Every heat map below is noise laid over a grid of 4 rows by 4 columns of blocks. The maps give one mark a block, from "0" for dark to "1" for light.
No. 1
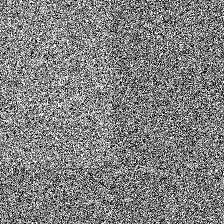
1 1 0 0
1 1 0 0
1 1 0 0
0 0 0 0
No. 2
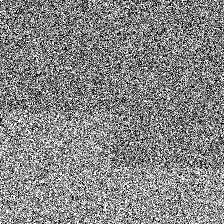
0 0 0 0
0 0 0 0
1 1 0 0
1 1 1 1
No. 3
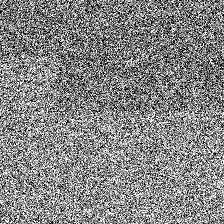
0 0 0 0
1 0 0 0
1 1 1 1
1 1 1 1
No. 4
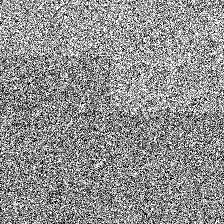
1 1 1 1
0 0 1 1
0 0 0 0
0 0 0 0
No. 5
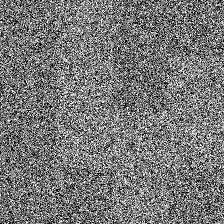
0 1 0 0
0 1 0 1
0 1 1 1
0 0 1 0
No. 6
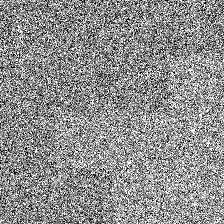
0 0 0 0
0 0 0 1
0 1 1 1
0 0 1 1
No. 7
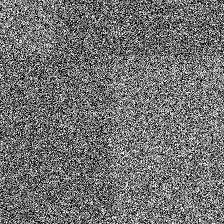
1 0 0 0
0 0 1 1
0 0 1 1
0 0 1 1
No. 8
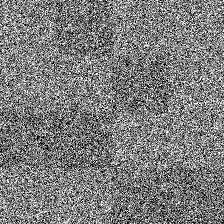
1 0 1 1
1 1 0 1
0 0 1 1
1 1 0 0
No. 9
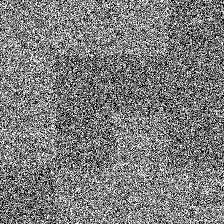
1 1 1 0
1 0 0 0
1 0 1 0
0 1 1 1
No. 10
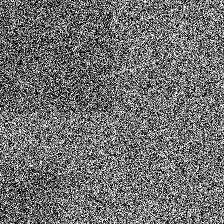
0 0 1 1
0 0 1 1
1 1 1 1
0 1 1 1
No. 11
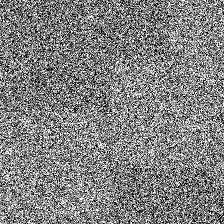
0 0 0 1
0 0 1 1
1 1 1 1
1 1 0 0
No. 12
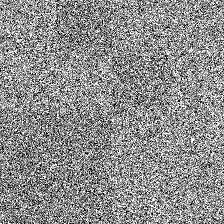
1 0 1 1
1 1 0 1
0 0 1 1
0 0 1 1
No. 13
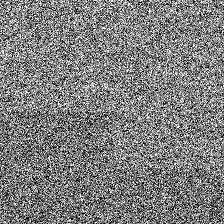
1 1 1 1
1 1 1 1
0 0 1 1
0 0 0 0
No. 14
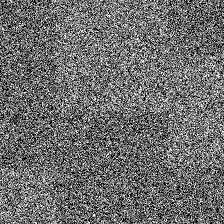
0 1 1 0
0 1 1 1
0 0 0 1
1 0 0 0
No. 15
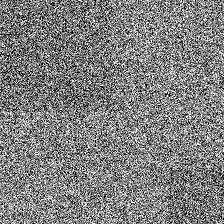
0 0 1 1
0 0 1 1
1 1 1 1
1 1 1 0
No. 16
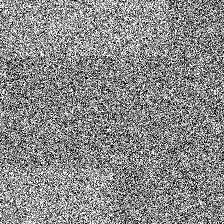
1 1 1 0
0 0 0 0
0 0 0 0
1 1 0 0
